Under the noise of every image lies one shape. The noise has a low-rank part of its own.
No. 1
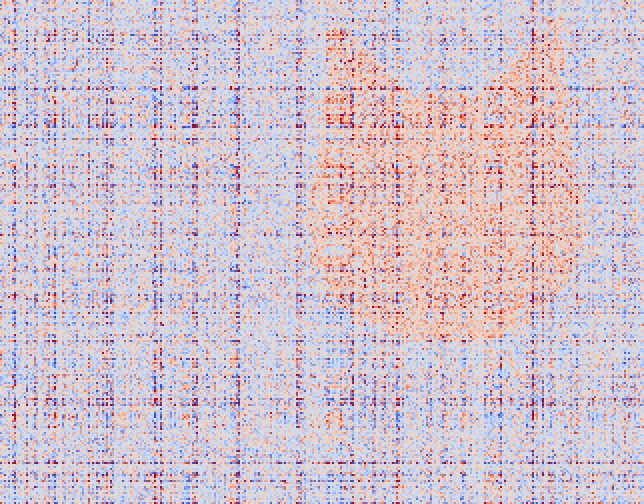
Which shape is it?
cat's head
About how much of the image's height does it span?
two thirds
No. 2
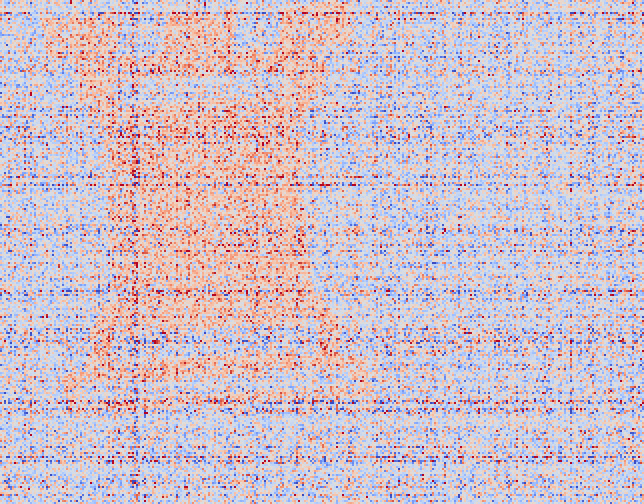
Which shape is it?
chess rook
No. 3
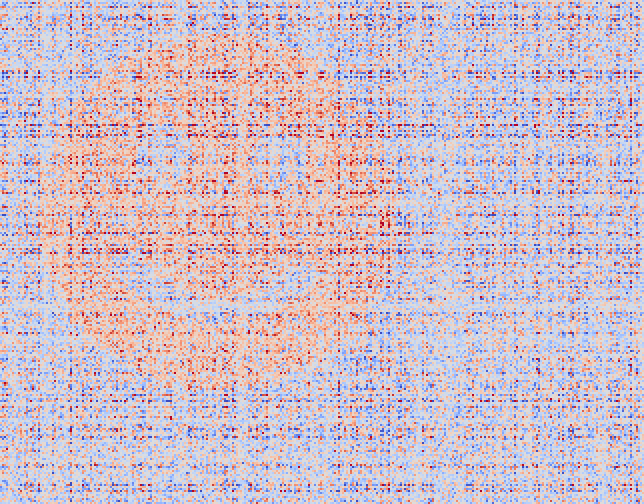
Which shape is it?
smiling face
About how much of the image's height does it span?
two thirds
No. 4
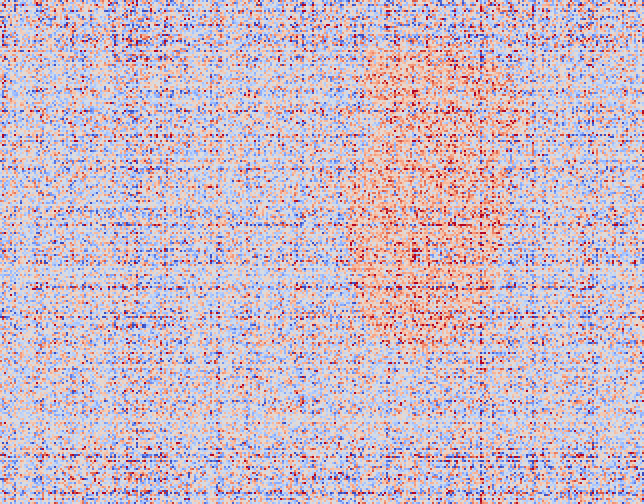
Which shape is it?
footprint
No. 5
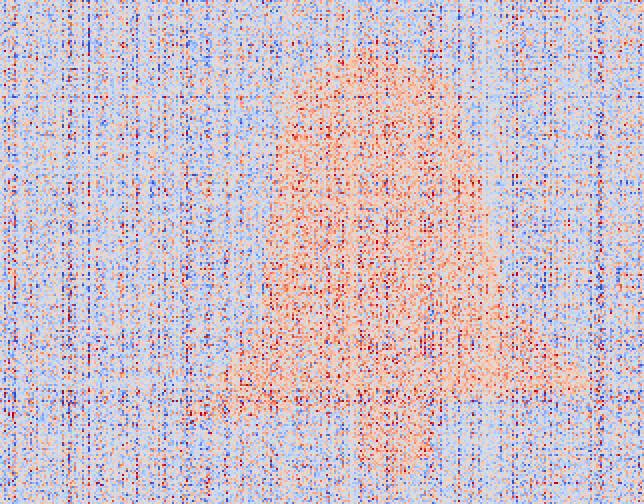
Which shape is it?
bell
